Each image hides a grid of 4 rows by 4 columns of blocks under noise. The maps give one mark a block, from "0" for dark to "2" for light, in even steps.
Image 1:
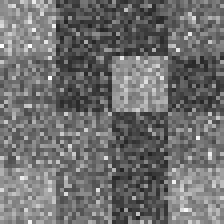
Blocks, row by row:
2 0 0 1
1 0 2 0
1 1 0 1
2 1 0 2
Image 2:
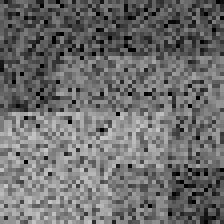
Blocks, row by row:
0 0 0 0
0 1 1 1
2 2 2 1
2 2 1 0
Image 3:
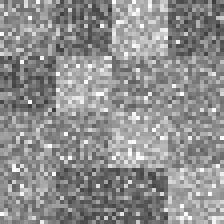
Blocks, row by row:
1 0 2 0
0 2 1 1
1 1 2 1
1 0 0 2
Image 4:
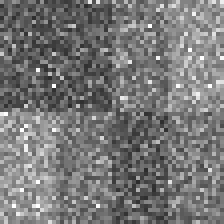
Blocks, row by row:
0 0 1 2
0 0 1 2
2 1 0 1
2 1 0 1
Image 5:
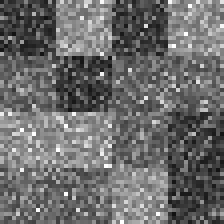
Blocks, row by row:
0 2 0 2
1 0 1 1
2 2 1 0
1 1 2 0
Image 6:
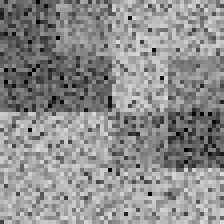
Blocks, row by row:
0 1 2 2
0 0 2 1
2 2 1 0
2 2 2 2
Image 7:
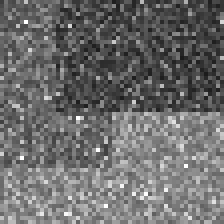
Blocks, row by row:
1 0 0 0
1 0 0 0
1 1 2 2
2 2 2 2
